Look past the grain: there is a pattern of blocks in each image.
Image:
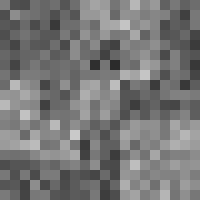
mirrored about the diagonal from the top left
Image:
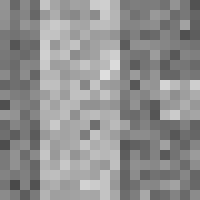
top and bottom mirror each other
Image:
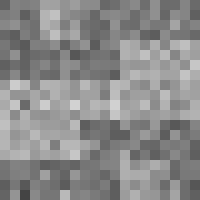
the same after a half turn
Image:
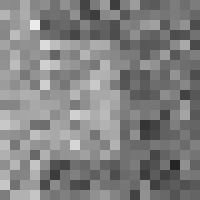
top and bottom mirror each other
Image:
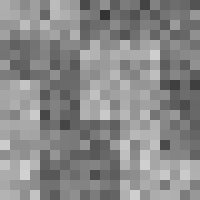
no symmetry
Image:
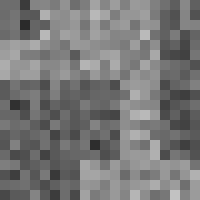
no symmetry
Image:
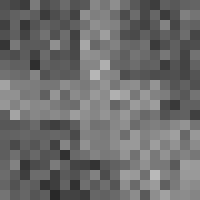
mirrored about the diagonal from the top left
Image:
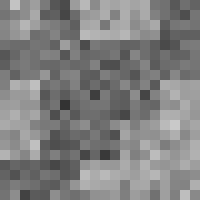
mirrored about the diagonal from the top left
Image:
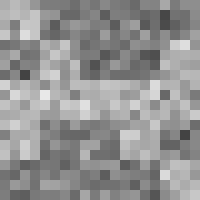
the same after a half turn
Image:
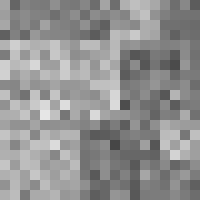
no symmetry
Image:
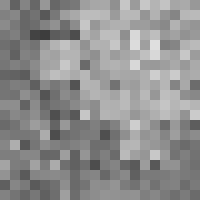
mirrored about the diagonal from the bottom left
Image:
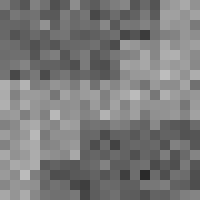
the same after a half turn
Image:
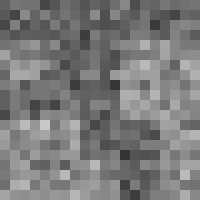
no symmetry
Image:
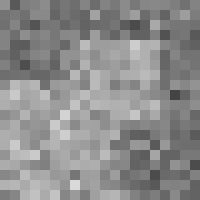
mirrored about the diagonal from the bottom left
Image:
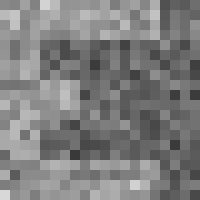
top and bottom mirror each other
